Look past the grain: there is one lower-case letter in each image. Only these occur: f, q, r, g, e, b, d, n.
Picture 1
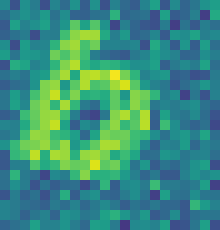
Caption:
light b
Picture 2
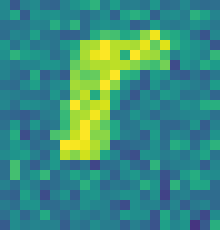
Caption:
light r
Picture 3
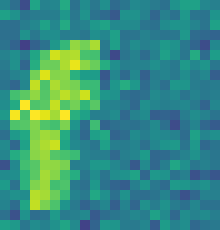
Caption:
light f
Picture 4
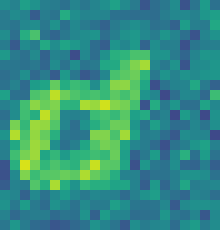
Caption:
light d
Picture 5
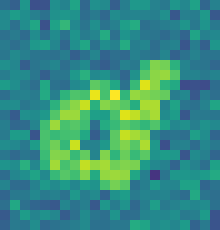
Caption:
light d
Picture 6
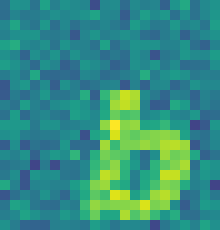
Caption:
light b
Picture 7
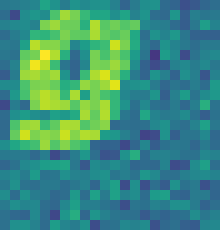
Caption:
light g
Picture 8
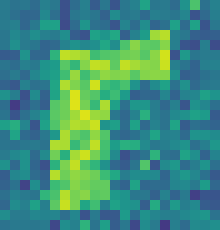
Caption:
light r
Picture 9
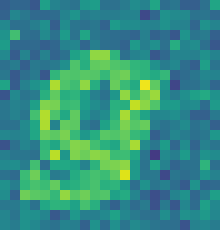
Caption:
light g
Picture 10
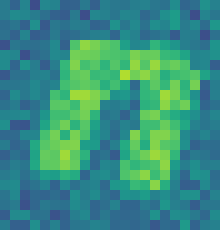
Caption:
light n
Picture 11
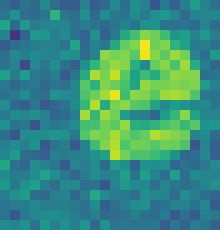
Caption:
light e
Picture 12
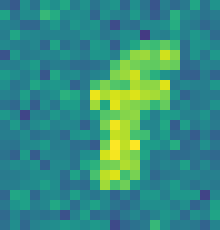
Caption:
light f
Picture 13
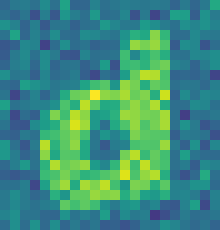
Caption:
light d
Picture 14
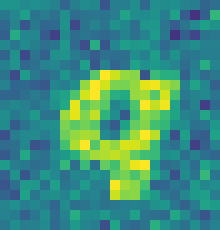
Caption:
light q
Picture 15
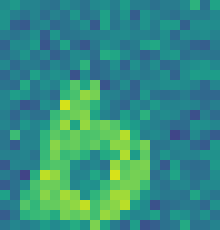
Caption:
light b
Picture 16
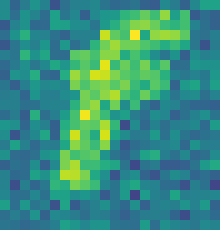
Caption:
light f
